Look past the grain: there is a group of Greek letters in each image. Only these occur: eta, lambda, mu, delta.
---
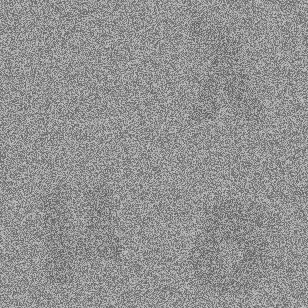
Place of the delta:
bottom right
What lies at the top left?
nothing
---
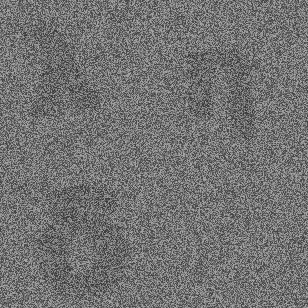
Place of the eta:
top right
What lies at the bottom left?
delta
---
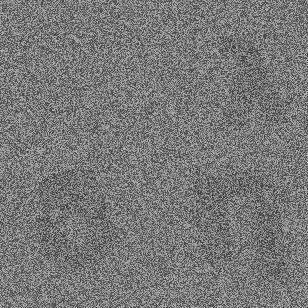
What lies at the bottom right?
eta
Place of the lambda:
top right
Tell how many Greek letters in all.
3
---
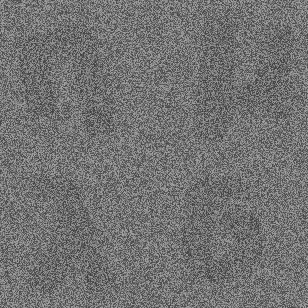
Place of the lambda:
bottom left
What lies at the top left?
eta
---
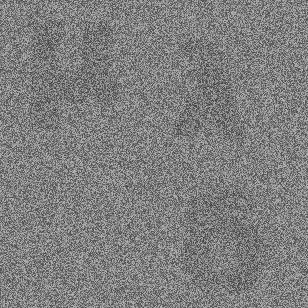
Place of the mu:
top left
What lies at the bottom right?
delta
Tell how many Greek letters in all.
3
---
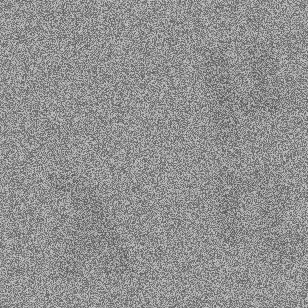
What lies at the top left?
nothing
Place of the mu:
top right
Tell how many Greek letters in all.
3
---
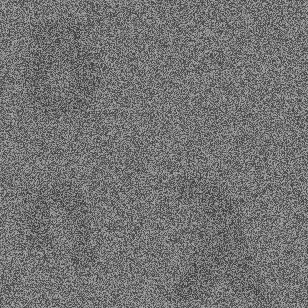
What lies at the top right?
nothing
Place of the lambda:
bottom right
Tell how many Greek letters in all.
3
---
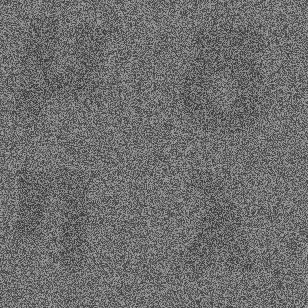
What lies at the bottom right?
lambda
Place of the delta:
top right
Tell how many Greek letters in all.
4
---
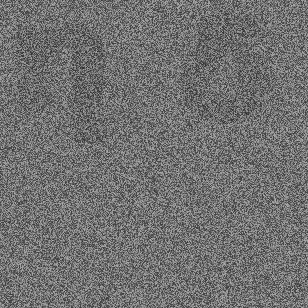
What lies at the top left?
eta
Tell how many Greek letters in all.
2
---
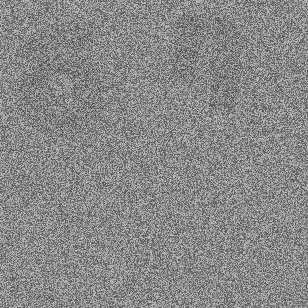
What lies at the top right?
eta
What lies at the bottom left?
nothing
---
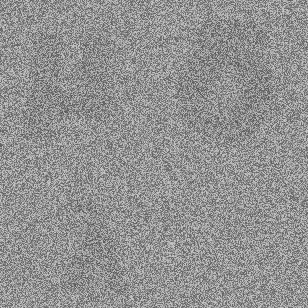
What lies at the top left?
mu
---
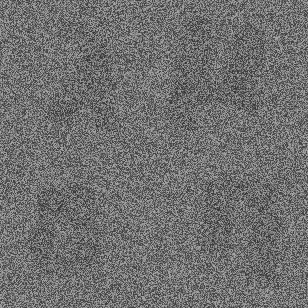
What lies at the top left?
lambda
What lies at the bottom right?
eta
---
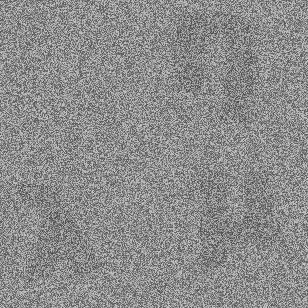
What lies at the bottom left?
lambda
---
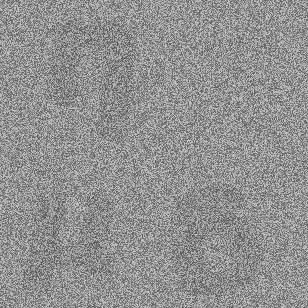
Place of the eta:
top left
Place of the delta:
bottom right
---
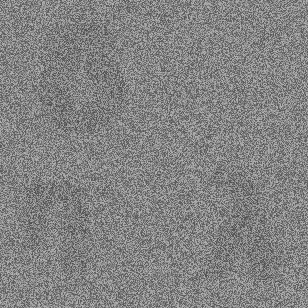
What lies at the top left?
delta
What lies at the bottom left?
eta
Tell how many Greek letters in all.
3
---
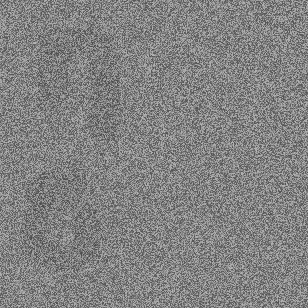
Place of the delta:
bottom left
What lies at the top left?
eta
